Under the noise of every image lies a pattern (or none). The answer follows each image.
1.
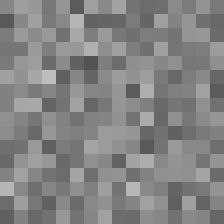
only noise
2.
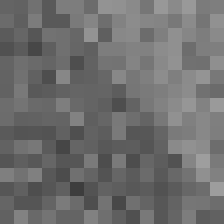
a sharp edge
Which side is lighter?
top right
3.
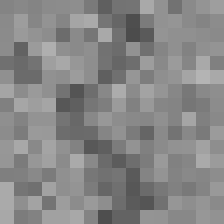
a wavy band
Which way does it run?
top to bottom
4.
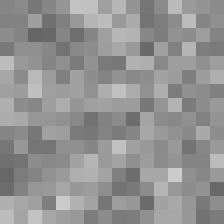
spokes from one point
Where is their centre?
middle right
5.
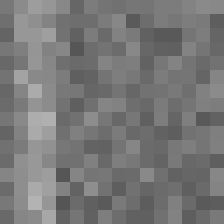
one vertical stripe
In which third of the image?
left
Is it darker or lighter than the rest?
lighter
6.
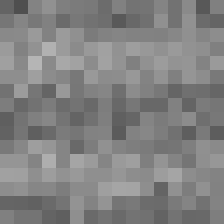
horizontal stripes
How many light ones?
2
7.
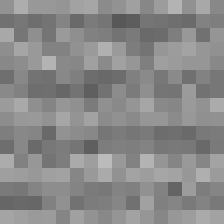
horizontal stripes
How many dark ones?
4
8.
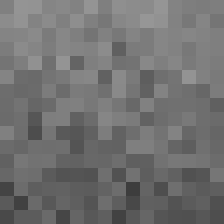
a smooth slope
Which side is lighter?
top
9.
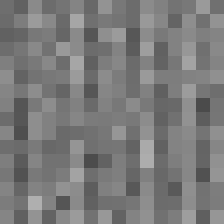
vertical stripes
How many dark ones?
6
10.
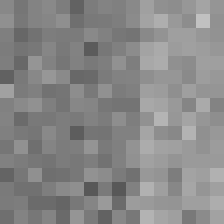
a sharp edge
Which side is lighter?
right
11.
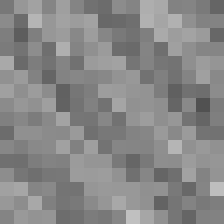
diagonal stripes
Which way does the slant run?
top left to bottom right
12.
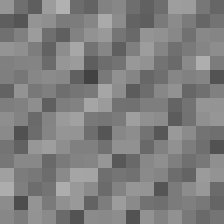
diagonal stripes
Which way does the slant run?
bottom left to top right
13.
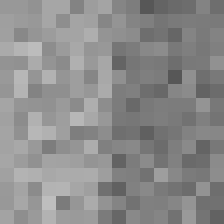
a sharp edge
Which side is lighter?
left
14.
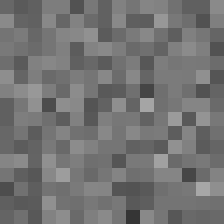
only noise
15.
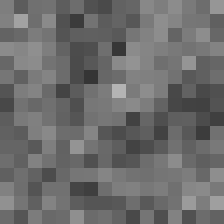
spokes from one point
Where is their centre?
bottom left
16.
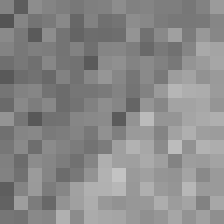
a sharp edge
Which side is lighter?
bottom right
